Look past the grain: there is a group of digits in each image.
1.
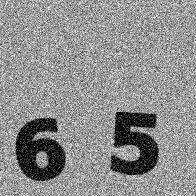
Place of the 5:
bottom right
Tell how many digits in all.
2
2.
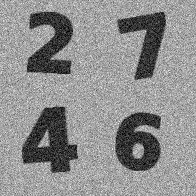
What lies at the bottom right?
6
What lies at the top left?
2
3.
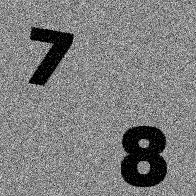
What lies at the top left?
7
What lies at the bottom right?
8
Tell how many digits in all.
2
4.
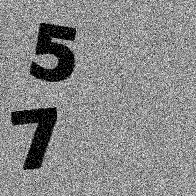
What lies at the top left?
5
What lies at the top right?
nothing
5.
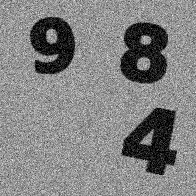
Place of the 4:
bottom right
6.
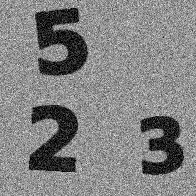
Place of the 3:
bottom right
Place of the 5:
top left
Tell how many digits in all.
3
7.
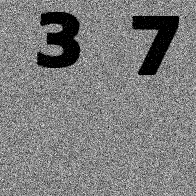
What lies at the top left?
3
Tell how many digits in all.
2
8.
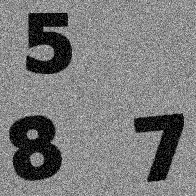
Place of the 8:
bottom left
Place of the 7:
bottom right
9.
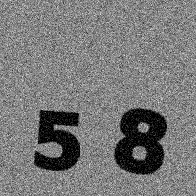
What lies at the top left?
nothing
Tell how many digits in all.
2
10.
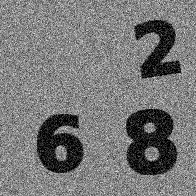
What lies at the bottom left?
6
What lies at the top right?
2
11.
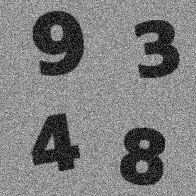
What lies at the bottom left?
4
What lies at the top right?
3
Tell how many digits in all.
4
